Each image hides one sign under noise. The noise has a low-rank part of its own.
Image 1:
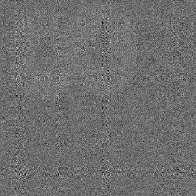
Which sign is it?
infinity sign
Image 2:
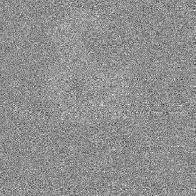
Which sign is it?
ampersand
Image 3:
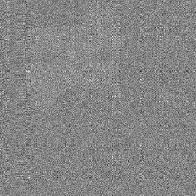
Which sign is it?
not-equal sign
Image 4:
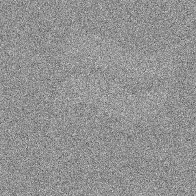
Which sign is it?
approximately sign
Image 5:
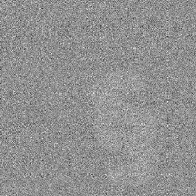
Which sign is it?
section sign
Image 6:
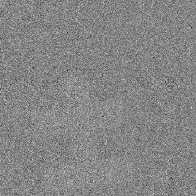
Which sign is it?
plus-minus sign
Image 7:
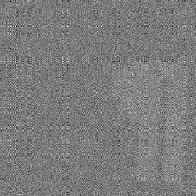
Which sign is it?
pilcrow
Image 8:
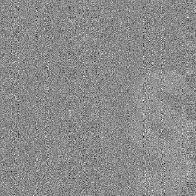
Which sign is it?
section sign
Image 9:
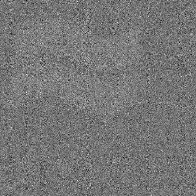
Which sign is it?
approximately sign
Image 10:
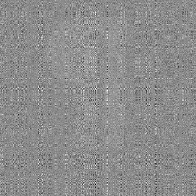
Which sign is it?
pilcrow
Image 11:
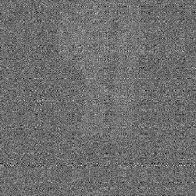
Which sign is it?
pilcrow
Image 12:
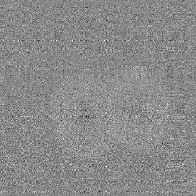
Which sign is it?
infinity sign
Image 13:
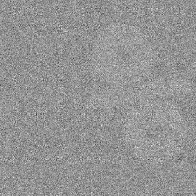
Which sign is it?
percent sign
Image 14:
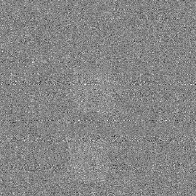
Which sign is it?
colon
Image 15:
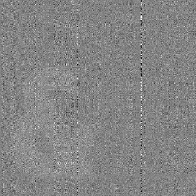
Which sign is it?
ampersand
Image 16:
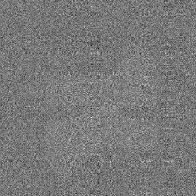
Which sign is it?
not-equal sign
